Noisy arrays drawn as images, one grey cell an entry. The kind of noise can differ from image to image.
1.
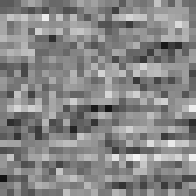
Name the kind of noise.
streaked along the rows
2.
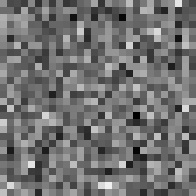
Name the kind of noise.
independent entries
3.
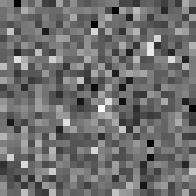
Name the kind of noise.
heavy tails
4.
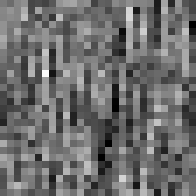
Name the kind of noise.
streaked along the columns
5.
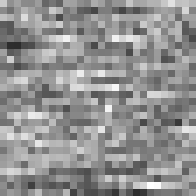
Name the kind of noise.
streaked along the rows
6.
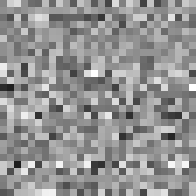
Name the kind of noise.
rows of uneven size
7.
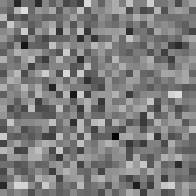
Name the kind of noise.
low rank plus noise
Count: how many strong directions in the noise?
one
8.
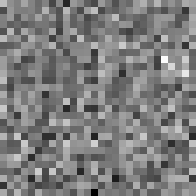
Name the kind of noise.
low rank plus noise
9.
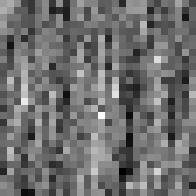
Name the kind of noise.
streaked along the columns
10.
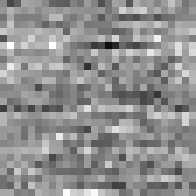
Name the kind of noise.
streaked along the rows
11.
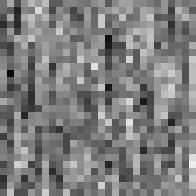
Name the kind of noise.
streaked along the columns
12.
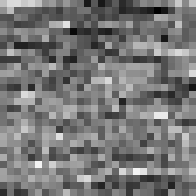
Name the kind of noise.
streaked along the rows
